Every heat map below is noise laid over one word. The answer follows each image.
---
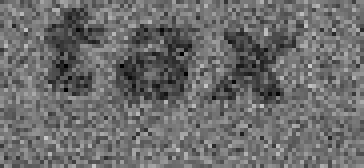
tax
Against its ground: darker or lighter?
darker
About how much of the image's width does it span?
two thirds
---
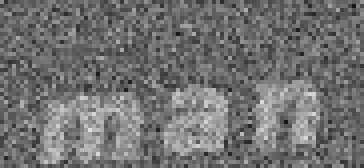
man
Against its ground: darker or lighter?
lighter
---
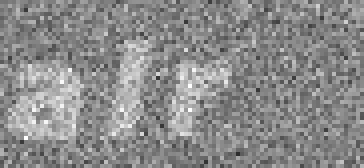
air
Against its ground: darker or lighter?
lighter
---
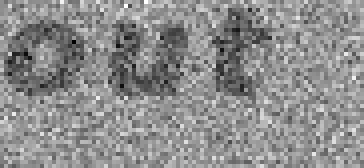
out
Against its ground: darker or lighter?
darker
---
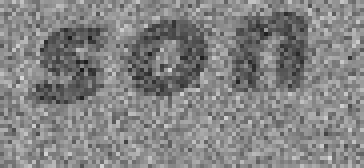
son
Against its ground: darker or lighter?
darker
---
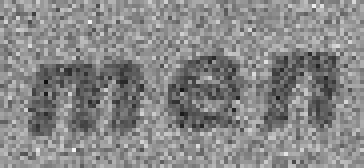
men
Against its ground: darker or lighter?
darker
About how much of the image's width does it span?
nearly all
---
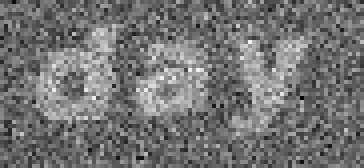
day
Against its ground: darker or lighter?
lighter
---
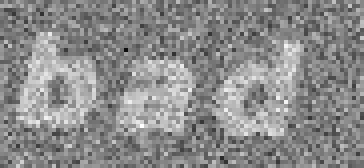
bad
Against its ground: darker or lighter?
lighter
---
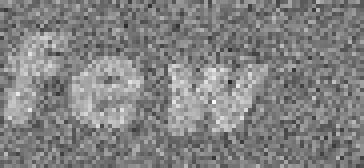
few
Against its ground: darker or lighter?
lighter
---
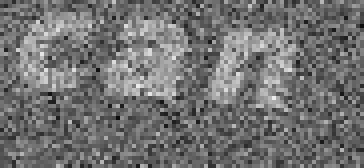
can
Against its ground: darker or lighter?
lighter
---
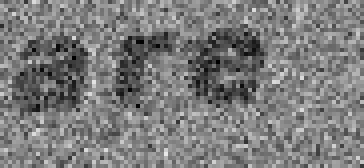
are
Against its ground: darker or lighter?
darker
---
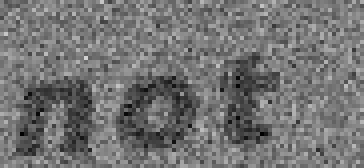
not
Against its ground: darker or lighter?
darker
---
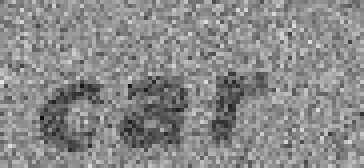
car
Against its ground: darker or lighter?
darker
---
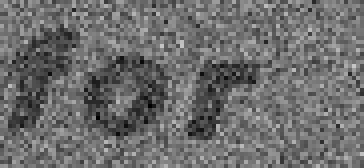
for
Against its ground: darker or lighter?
darker
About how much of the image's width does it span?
two thirds
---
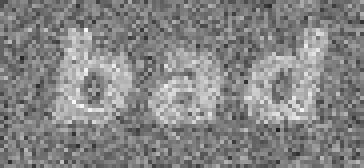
bad
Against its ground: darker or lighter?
lighter
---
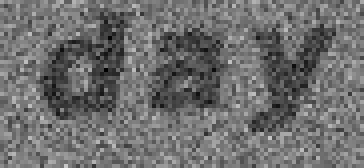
day
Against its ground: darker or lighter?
darker
